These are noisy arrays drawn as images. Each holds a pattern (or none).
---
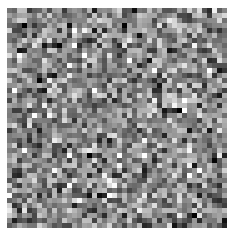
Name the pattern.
only noise
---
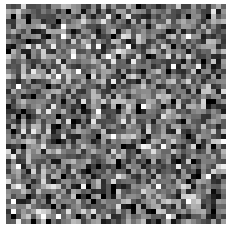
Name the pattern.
only noise
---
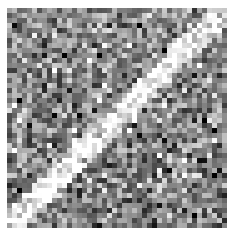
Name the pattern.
a diagonal band
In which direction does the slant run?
bottom left to top right
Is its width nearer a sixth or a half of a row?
a sixth
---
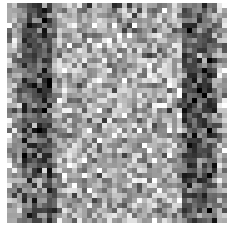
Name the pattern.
bands of columns
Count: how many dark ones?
2
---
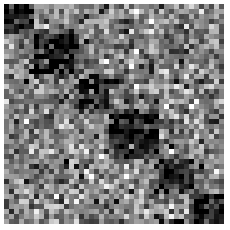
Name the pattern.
blocks along the diagonal
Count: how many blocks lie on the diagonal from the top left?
6
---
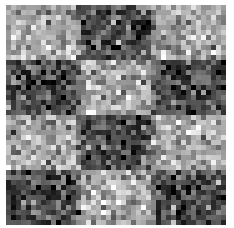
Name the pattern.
a checkerboard
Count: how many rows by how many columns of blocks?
4 by 3
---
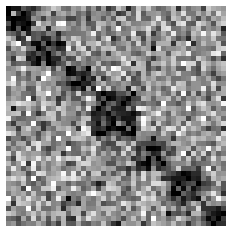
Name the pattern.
blocks along the diagonal
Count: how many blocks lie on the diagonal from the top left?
7
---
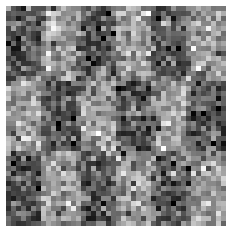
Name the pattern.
a checkerboard
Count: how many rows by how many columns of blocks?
3 by 6
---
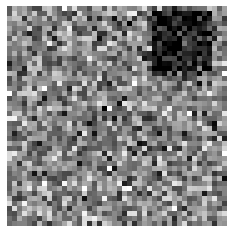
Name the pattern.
one block
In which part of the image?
top right
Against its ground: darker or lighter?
darker
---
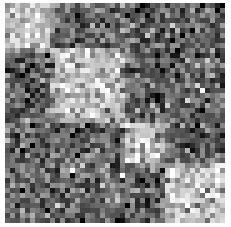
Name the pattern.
blocks along the diagonal
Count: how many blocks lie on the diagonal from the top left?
4
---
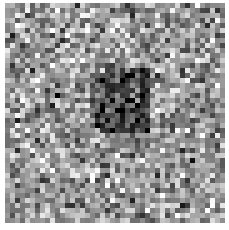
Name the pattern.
one block
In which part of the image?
centre
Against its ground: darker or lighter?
darker
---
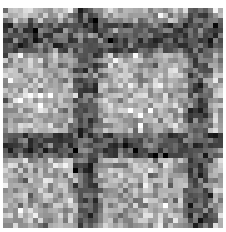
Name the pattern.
bands of rows crossing bands of columns
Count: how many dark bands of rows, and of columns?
2 and 2
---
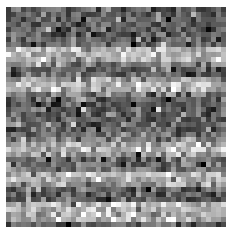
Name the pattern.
bands of rows
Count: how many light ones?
5
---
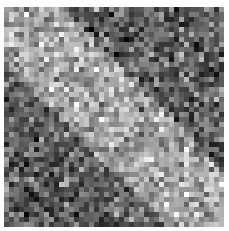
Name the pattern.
a diagonal band
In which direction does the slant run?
top left to bottom right
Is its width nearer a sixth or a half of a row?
a half
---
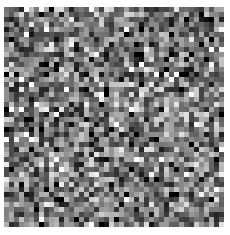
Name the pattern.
only noise
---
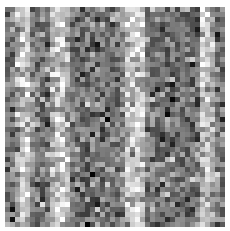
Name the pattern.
bands of columns
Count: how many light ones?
4
